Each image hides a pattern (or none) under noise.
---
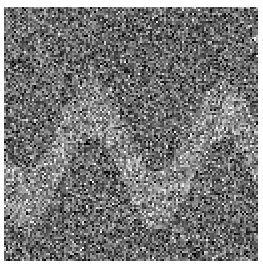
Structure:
a wavy band
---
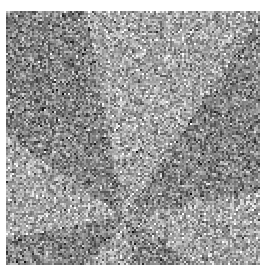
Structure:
spokes from one point
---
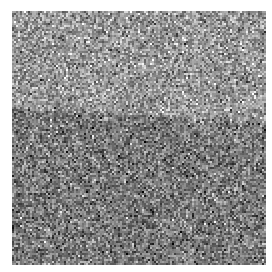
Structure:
a sharp edge
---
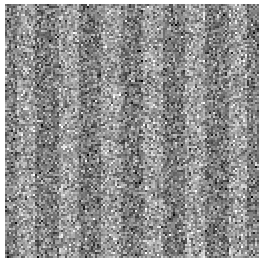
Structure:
vertical stripes
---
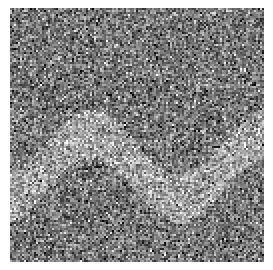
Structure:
a wavy band
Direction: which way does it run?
left to right
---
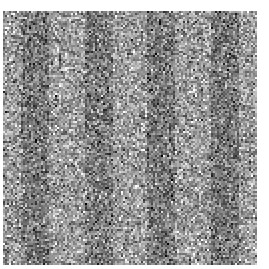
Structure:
vertical stripes
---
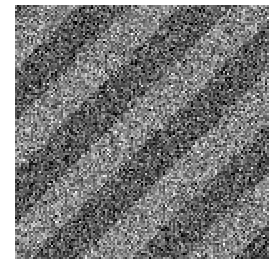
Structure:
diagonal stripes
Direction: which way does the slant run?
bottom left to top right
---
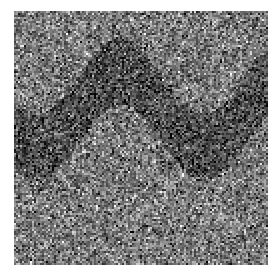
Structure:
a wavy band
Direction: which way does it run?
left to right
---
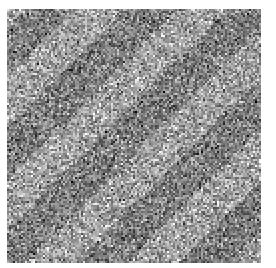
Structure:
diagonal stripes
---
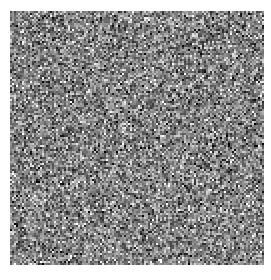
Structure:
only noise
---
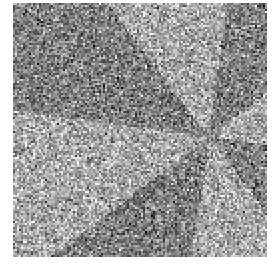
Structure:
spokes from one point
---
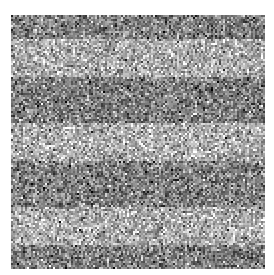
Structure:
horizontal stripes
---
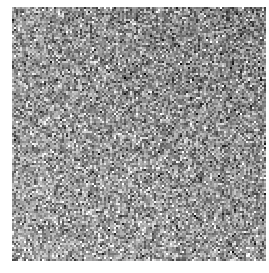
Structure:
a smooth slope
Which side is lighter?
bottom left
